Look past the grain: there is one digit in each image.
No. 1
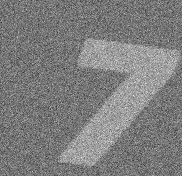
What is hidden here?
light 7
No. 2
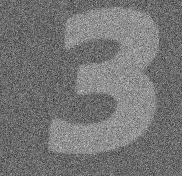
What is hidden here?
light 3
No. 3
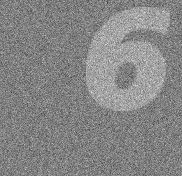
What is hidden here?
light 6
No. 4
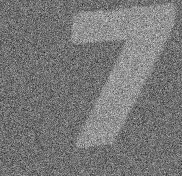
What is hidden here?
light 7
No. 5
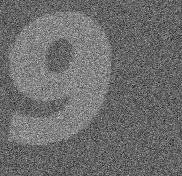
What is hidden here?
light 9
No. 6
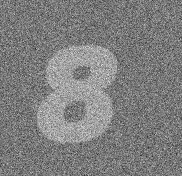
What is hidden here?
light 8
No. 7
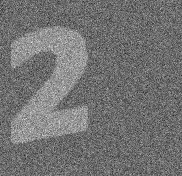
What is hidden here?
light 2
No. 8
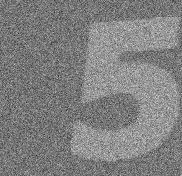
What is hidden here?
light 5
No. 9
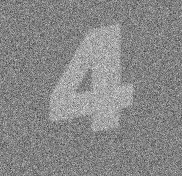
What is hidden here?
light 4
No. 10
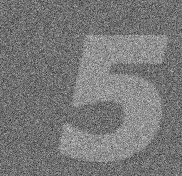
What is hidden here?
light 5
